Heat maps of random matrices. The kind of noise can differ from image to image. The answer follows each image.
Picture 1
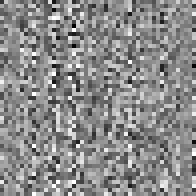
columns of uneven size
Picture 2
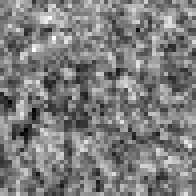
blotchy
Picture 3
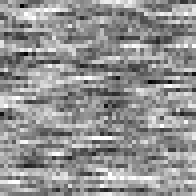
streaked along the rows
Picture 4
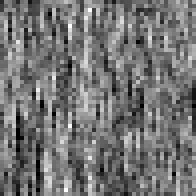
streaked along the columns
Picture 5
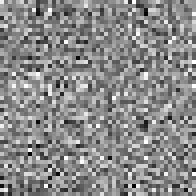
low rank plus noise
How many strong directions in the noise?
three or four
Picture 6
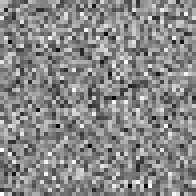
independent entries
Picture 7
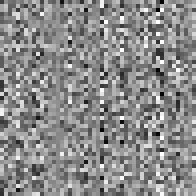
columns of uneven size
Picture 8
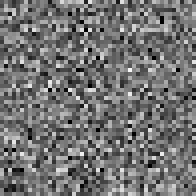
low rank plus noise
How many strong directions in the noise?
five to eight
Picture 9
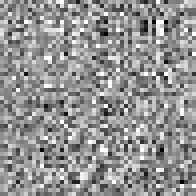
low rank plus noise
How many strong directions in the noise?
two
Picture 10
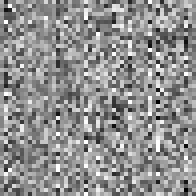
columns of uneven size
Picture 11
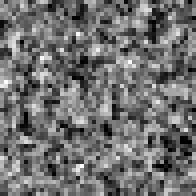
blotchy
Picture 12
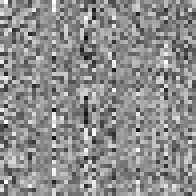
columns of uneven size
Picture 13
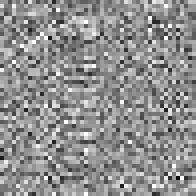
low rank plus noise
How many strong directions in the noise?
two
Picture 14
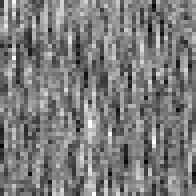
streaked along the columns
